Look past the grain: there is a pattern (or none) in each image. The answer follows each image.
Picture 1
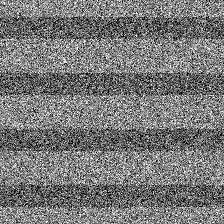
horizontal stripes
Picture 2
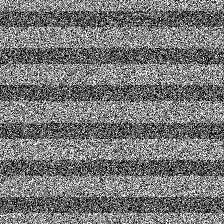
horizontal stripes
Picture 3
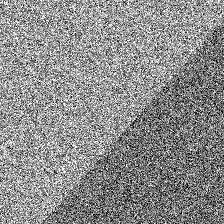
a sharp edge
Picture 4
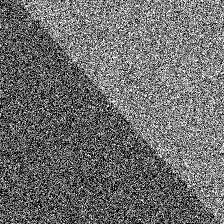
a sharp edge
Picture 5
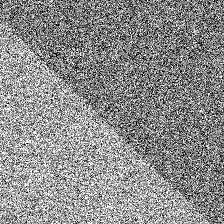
a sharp edge
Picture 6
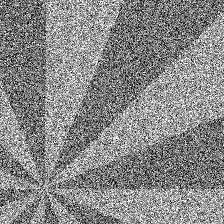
spokes from one point
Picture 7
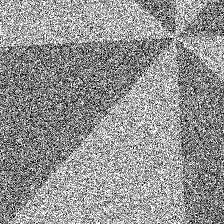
spokes from one point
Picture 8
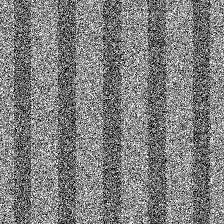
vertical stripes
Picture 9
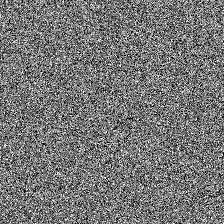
only noise
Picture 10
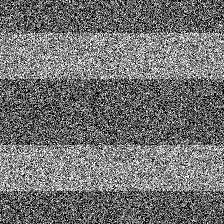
horizontal stripes
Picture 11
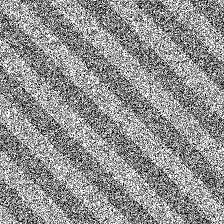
diagonal stripes
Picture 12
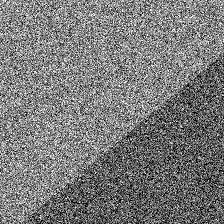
a sharp edge
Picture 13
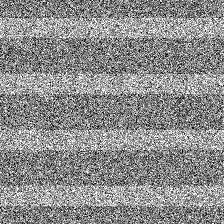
horizontal stripes
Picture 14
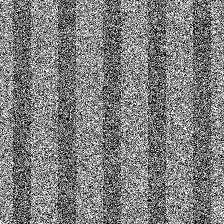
vertical stripes
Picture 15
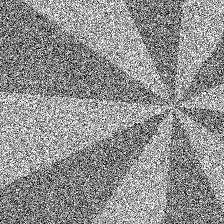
spokes from one point
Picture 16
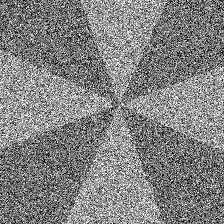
spokes from one point
